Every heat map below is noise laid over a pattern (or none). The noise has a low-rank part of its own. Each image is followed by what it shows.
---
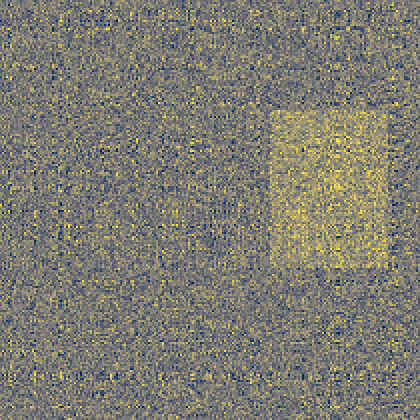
one block
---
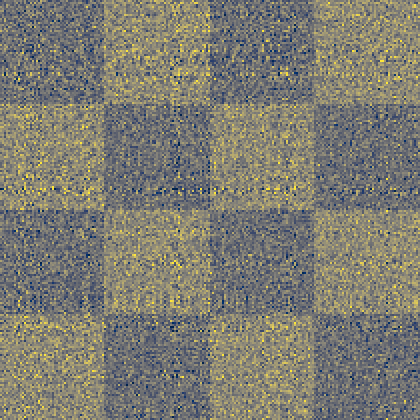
a checkerboard
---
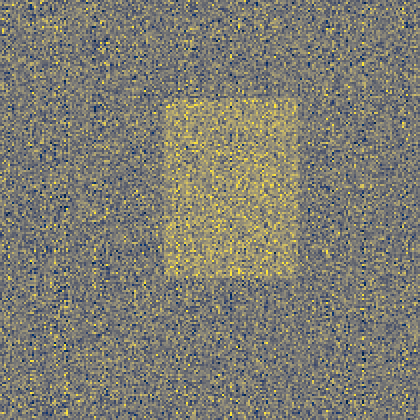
one block
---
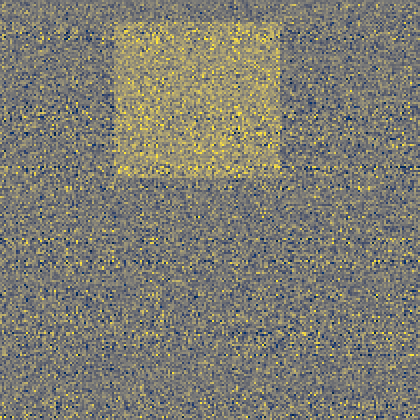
one block
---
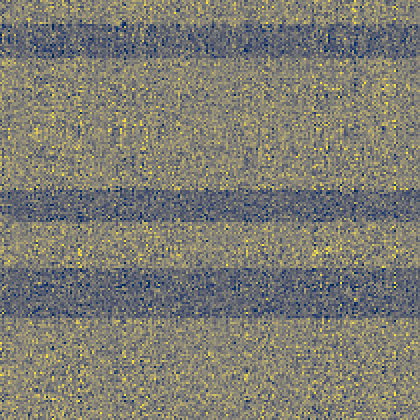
bands of rows
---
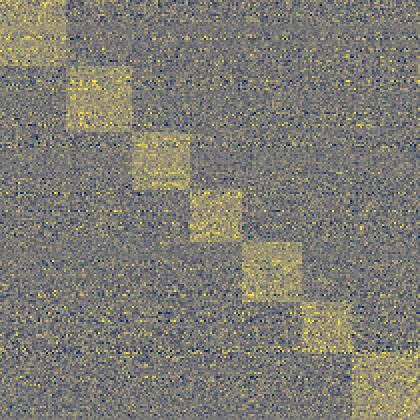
blocks along the diagonal
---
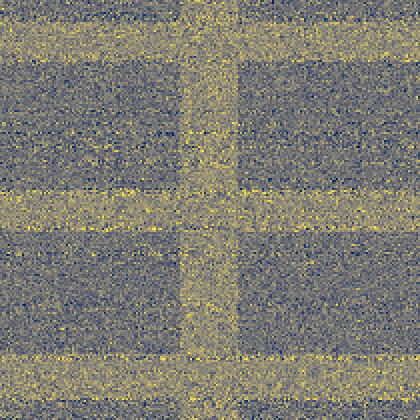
bands of rows crossing bands of columns
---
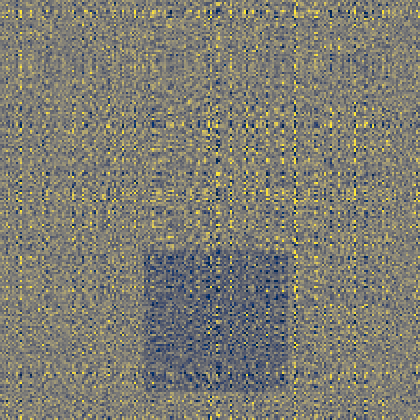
one block
